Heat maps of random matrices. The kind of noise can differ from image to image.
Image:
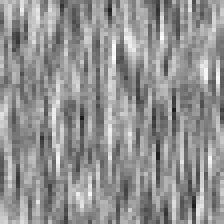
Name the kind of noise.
streaked along the columns
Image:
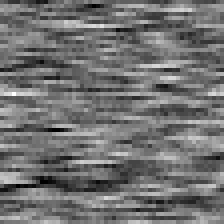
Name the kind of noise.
streaked along the rows
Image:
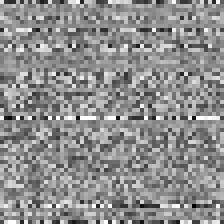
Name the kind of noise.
rows of uneven size
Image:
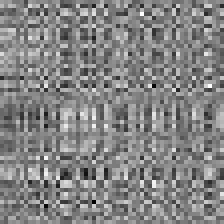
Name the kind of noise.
low rank plus noise
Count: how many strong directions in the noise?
one
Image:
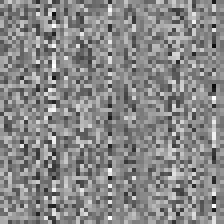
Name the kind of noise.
columns of uneven size
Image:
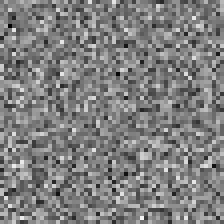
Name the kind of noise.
low rank plus noise
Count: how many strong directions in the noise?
five to eight
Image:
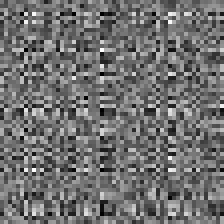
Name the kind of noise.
low rank plus noise
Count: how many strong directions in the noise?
one
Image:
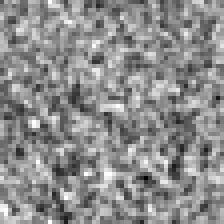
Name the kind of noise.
blotchy
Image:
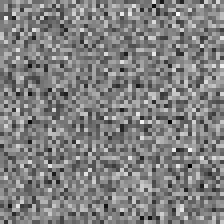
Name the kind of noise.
low rank plus noise
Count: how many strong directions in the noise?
five to eight
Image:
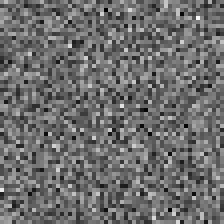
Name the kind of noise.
independent entries
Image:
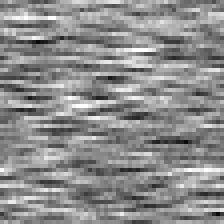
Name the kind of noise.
streaked along the rows
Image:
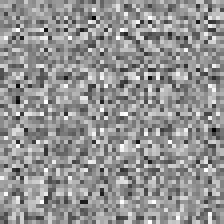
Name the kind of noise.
low rank plus noise
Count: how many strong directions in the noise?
three or four
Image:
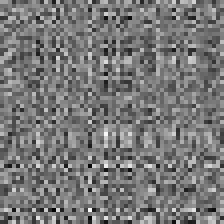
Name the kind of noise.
low rank plus noise
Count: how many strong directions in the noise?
two
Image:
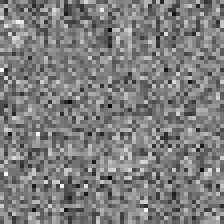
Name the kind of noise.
low rank plus noise
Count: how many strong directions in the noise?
five to eight
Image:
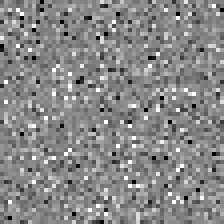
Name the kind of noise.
heavy tails
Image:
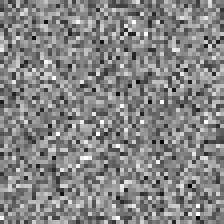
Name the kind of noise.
independent entries
